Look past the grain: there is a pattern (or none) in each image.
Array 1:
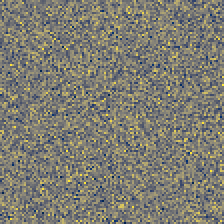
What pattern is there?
only noise
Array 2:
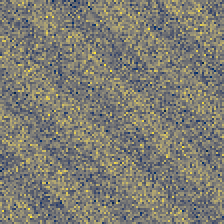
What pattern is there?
diagonal stripes
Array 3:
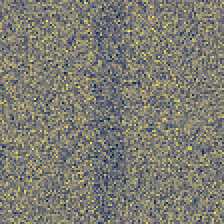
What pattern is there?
one vertical stripe
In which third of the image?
middle
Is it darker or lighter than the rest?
darker
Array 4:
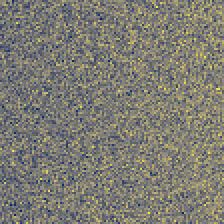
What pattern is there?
a smooth slope
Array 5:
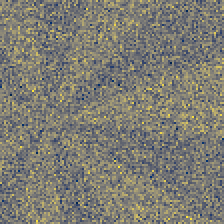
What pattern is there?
spokes from one point
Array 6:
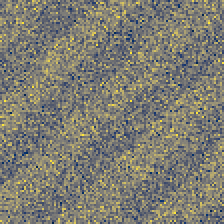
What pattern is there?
diagonal stripes
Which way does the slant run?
bottom left to top right
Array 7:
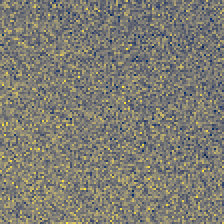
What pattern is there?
a smooth slope
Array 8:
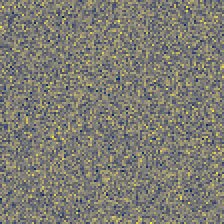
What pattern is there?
only noise
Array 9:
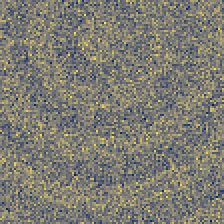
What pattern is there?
rings round one point
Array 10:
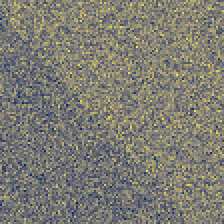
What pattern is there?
a sharp edge
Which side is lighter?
top right
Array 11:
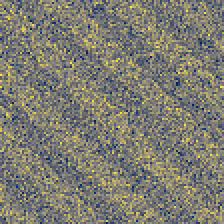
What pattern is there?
diagonal stripes
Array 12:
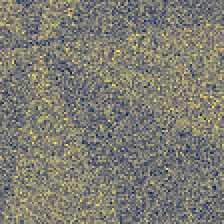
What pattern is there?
spokes from one point
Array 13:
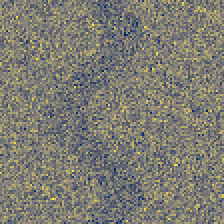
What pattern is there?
a wavy band
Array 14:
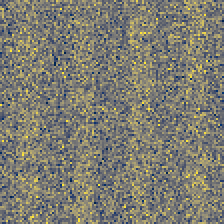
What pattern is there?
vertical stripes
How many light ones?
4
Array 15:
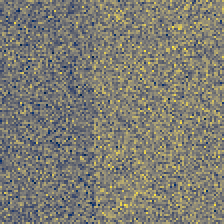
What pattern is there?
a sharp edge
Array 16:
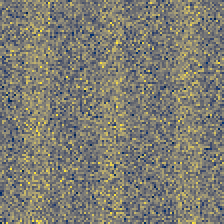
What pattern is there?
vertical stripes
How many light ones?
3
